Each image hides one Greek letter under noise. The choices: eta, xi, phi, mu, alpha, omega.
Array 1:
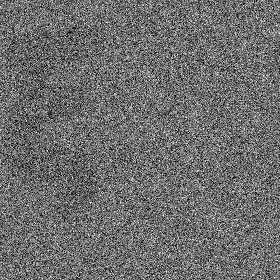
dark xi
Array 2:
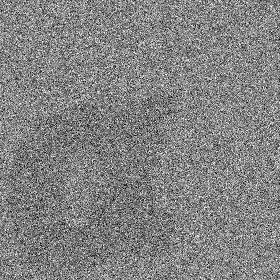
dark alpha
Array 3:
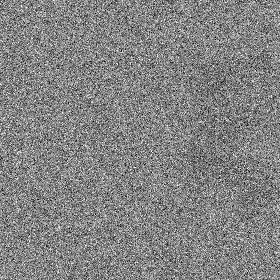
dark xi
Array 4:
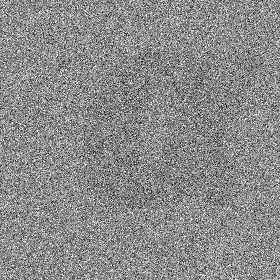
dark alpha
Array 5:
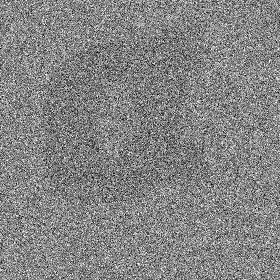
dark alpha
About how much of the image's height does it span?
two thirds
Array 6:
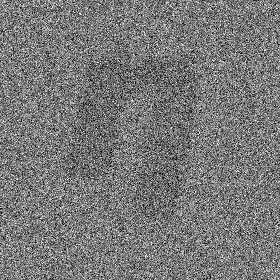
dark eta
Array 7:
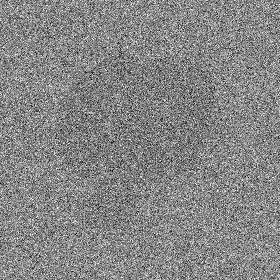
dark phi
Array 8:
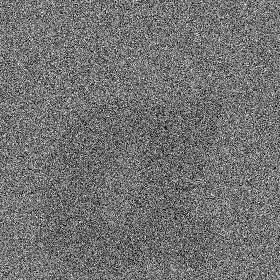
dark alpha
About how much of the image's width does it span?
two thirds
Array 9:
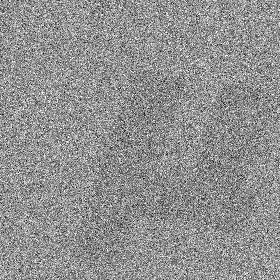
dark mu
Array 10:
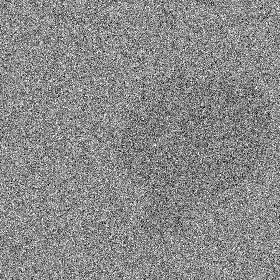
dark phi
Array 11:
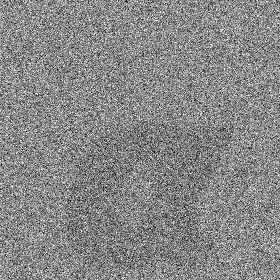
dark alpha
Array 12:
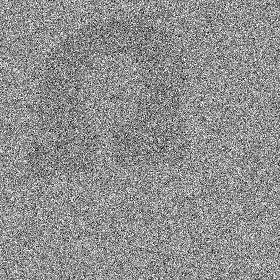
dark omega
